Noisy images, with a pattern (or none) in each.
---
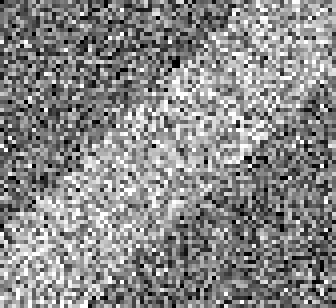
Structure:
a diagonal band
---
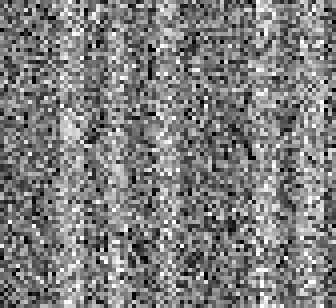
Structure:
bands of columns
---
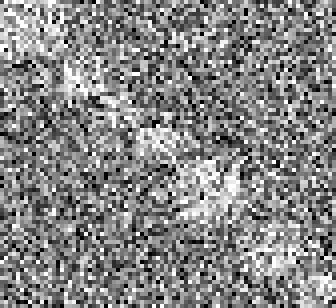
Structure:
blocks along the diagonal
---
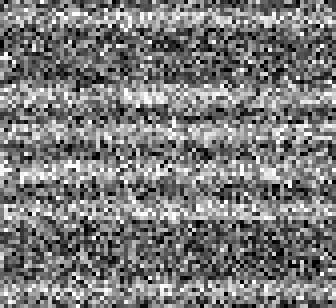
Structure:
bands of rows
